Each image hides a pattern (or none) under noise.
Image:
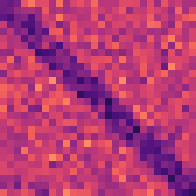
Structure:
a diagonal band
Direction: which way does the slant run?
top left to bottom right
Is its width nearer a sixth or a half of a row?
a sixth
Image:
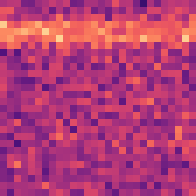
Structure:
one band of rows
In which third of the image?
top
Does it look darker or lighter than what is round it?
lighter
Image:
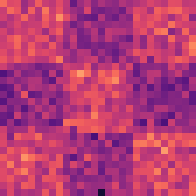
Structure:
a checkerboard
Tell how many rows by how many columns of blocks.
3 by 3
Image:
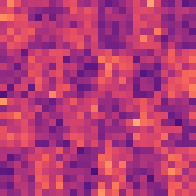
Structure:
a checkerboard
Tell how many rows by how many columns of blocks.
4 by 6
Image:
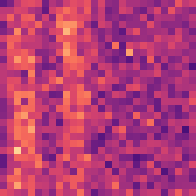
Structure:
bands of columns
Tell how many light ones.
2
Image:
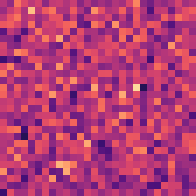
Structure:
only noise
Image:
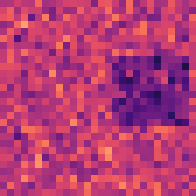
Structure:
one block
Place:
middle right
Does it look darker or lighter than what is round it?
darker
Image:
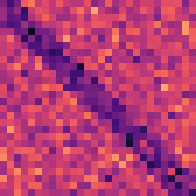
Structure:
a diagonal band
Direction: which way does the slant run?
top left to bottom right
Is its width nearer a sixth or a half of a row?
a sixth
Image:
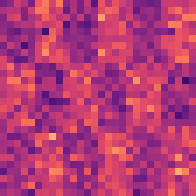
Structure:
a checkerboard
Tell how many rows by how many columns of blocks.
3 by 6
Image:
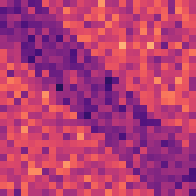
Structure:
a diagonal band
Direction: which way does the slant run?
top left to bottom right
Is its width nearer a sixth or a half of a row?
a half
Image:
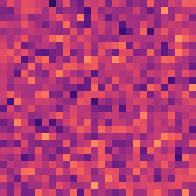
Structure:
only noise
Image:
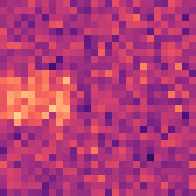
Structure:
one block
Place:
middle left
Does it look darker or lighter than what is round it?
lighter
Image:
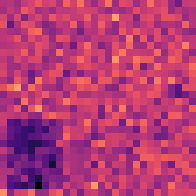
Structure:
one block
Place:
bottom left
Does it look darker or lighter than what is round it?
darker
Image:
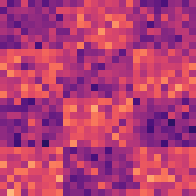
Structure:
a checkerboard
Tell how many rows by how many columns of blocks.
4 by 3
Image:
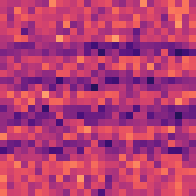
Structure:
bands of rows
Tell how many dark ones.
4
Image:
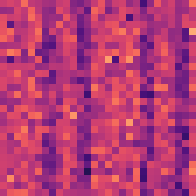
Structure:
bands of columns
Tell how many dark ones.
4
